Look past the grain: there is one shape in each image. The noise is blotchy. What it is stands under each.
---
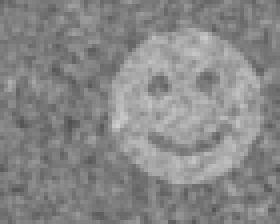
smiling face
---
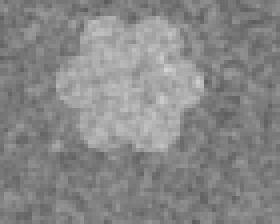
flower
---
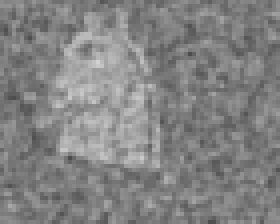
chess knight
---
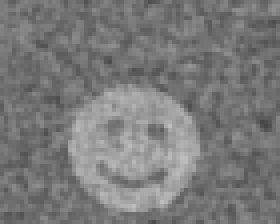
smiling face
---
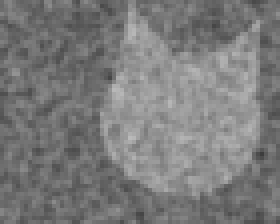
cat's head
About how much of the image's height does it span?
nearly all
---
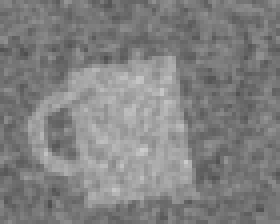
cup
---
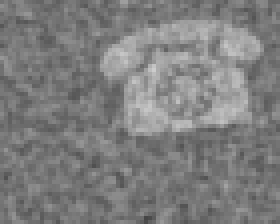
telephone
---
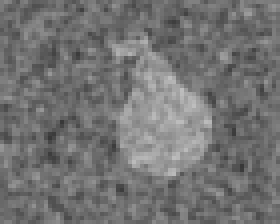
pear
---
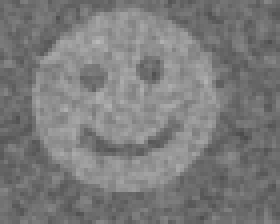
smiling face
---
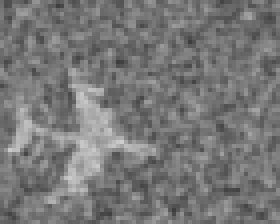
airplane
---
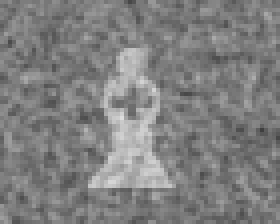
chess bishop
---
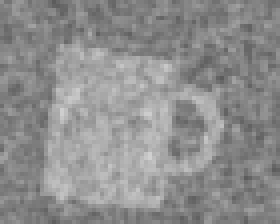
cup
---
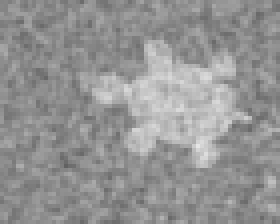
turtle
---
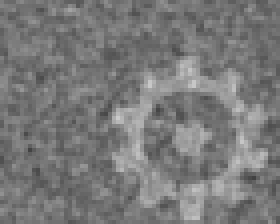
gear
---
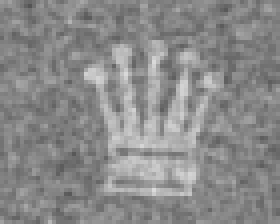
chess queen
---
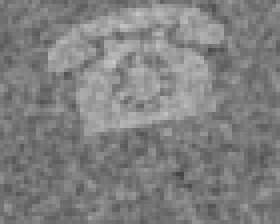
telephone
